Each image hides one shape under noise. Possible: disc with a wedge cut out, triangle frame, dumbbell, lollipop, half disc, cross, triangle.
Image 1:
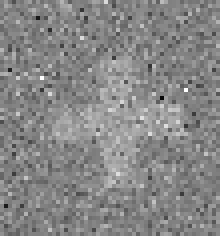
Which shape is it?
cross
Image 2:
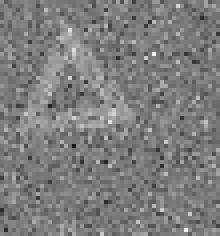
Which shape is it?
triangle frame
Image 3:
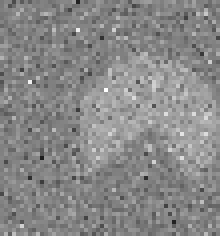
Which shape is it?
disc with a wedge cut out
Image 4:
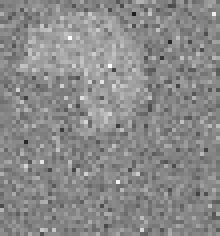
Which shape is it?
disc with a wedge cut out
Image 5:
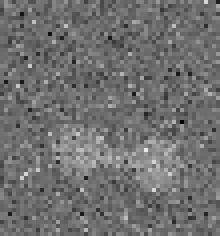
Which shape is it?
dumbbell
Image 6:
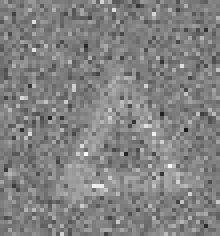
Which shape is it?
triangle frame
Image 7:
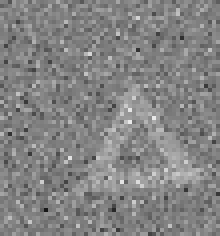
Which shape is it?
triangle frame
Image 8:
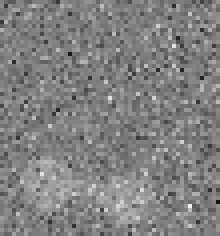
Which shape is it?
dumbbell
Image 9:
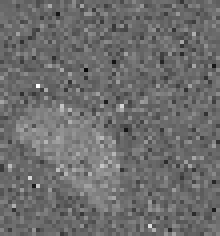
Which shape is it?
half disc
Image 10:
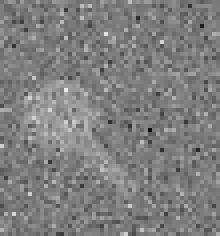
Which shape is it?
lollipop
